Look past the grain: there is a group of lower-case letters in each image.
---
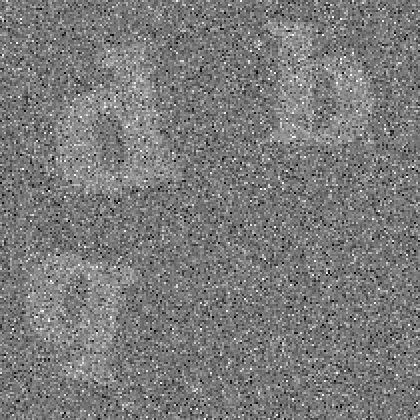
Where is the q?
bottom left
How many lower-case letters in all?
3
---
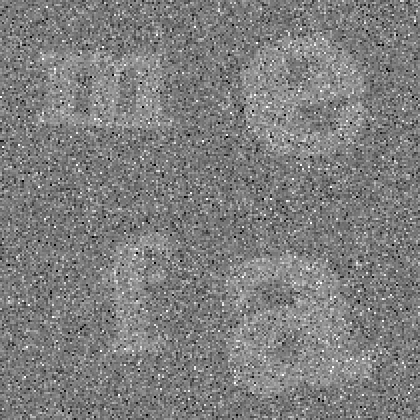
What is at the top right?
e
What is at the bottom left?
f
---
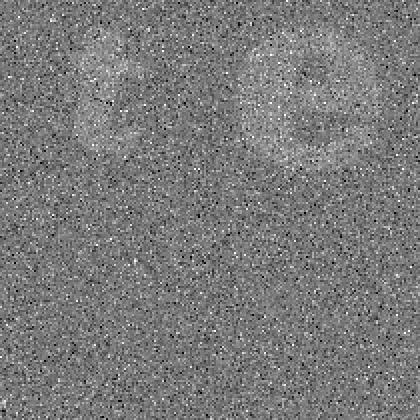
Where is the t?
top left
